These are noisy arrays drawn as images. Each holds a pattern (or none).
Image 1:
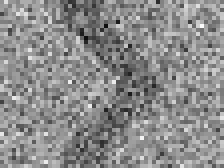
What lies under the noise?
a wavy band
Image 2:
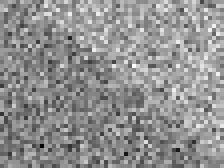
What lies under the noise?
a sharp edge
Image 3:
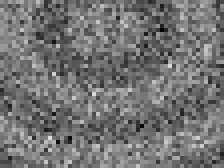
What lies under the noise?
rings round one point
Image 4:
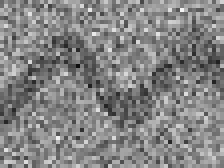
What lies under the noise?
a wavy band
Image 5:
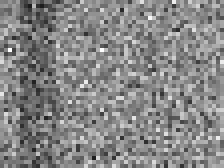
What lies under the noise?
one vertical stripe
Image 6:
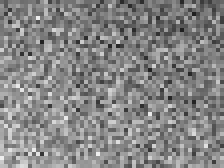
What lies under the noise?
a smooth slope
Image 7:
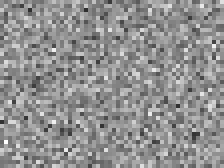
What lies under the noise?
only noise
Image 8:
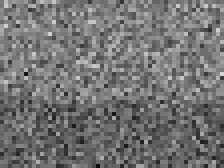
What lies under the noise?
a sharp edge
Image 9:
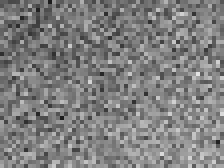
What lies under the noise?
a smooth slope
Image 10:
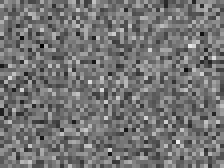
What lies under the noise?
only noise
